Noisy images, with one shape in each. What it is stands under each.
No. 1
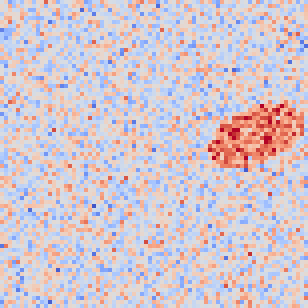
red ellipse, middle right
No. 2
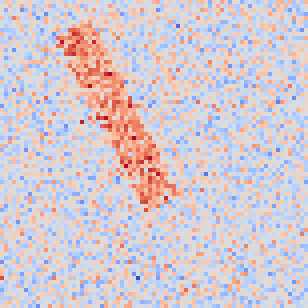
red bar
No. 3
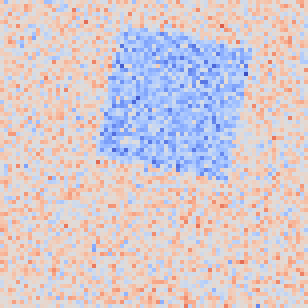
blue square
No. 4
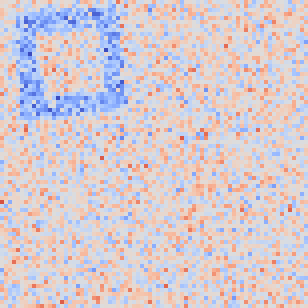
blue square frame, top left
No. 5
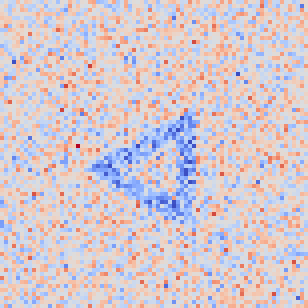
blue triangle frame, centre
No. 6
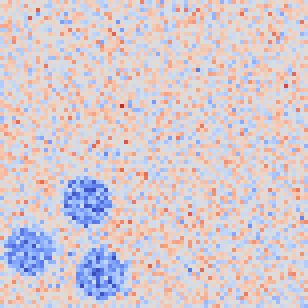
blue three dots, bottom left
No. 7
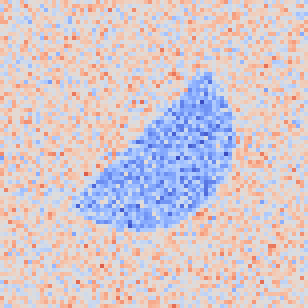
blue half disc
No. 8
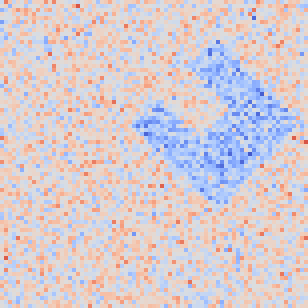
blue square with a notch
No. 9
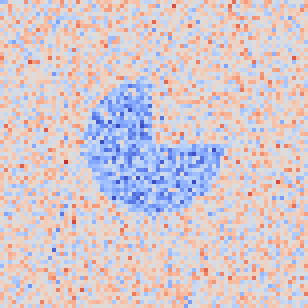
blue disc with a wedge cut out
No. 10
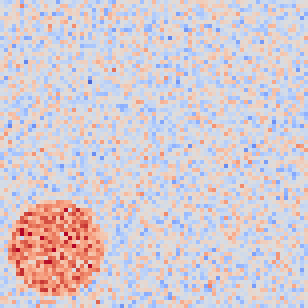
red disc, bottom left
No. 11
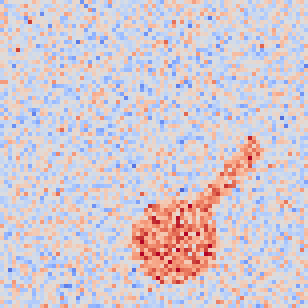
red lollipop
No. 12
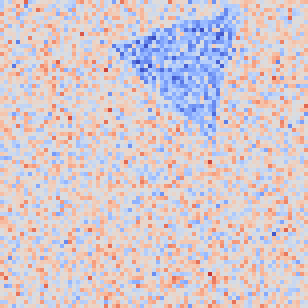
blue triangle, top middle
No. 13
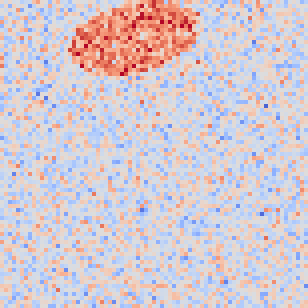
red ellipse, top middle
